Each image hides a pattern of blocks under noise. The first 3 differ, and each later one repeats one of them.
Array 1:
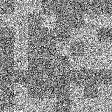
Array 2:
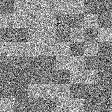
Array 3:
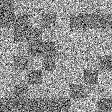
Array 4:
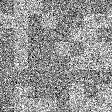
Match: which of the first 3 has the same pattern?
1
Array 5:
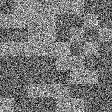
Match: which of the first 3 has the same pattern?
2
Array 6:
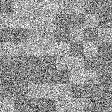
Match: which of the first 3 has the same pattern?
2
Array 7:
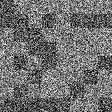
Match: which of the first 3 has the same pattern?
3
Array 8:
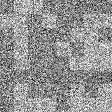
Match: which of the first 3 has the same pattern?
1
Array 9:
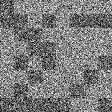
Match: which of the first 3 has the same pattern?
3
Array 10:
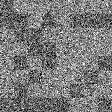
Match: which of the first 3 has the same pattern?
3
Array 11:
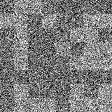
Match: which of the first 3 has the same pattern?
1
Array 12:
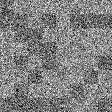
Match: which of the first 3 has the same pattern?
3
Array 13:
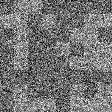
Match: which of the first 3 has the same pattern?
1
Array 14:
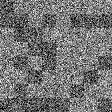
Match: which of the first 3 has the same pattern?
3
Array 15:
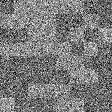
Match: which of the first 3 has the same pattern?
2
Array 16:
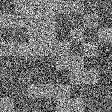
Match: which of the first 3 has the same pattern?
2
